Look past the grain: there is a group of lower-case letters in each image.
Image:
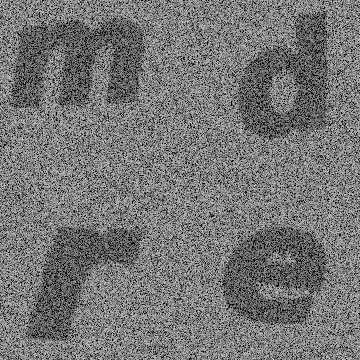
top left: m; top right: d; bottom left: r; bottom right: e
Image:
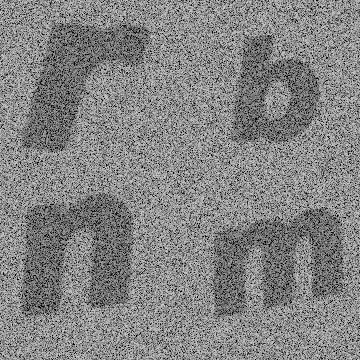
top left: r; top right: b; bottom left: n; bottom right: m
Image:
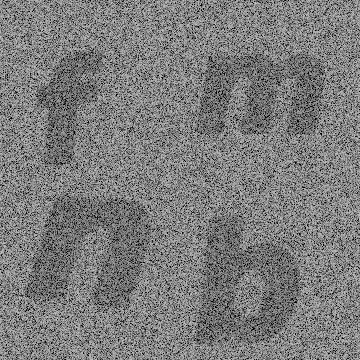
top left: f; top right: m; bottom left: n; bottom right: b
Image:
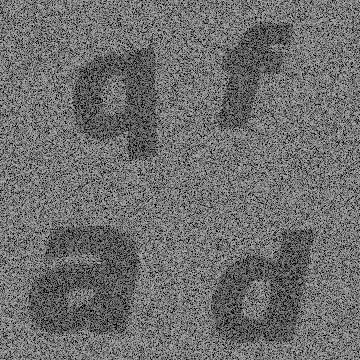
top left: q; top right: f; bottom left: a; bottom right: d
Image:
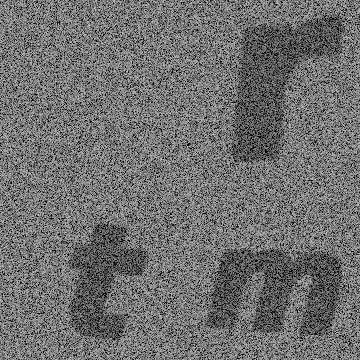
top right: r; bottom left: t; bottom right: m
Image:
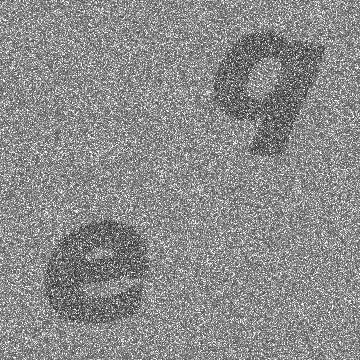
top right: q; bottom left: e
